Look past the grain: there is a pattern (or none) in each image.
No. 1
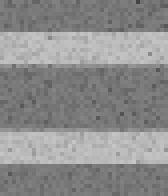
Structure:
horizontal stripes
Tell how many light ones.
2
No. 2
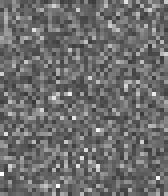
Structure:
only noise
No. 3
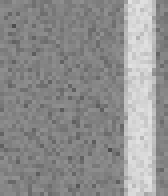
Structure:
one vertical stripe
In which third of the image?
right
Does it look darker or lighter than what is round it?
lighter
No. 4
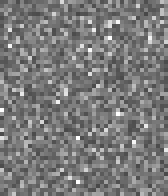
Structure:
only noise
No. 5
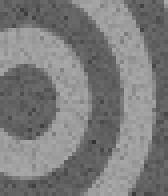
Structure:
rings round one point
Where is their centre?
middle left
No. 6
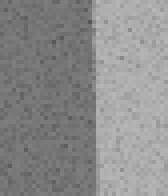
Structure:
a sharp edge
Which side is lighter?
right
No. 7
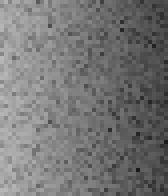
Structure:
a smooth slope
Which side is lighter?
left
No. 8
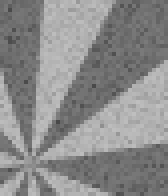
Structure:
spokes from one point
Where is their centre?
bottom left
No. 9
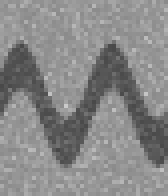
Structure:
a wavy band
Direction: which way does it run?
left to right
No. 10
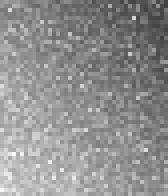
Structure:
a smooth slope
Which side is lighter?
bottom left
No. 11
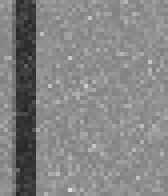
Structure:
one vertical stripe
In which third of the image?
left
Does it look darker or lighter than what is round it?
darker
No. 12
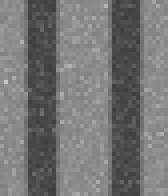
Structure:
vertical stripes
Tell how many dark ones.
2
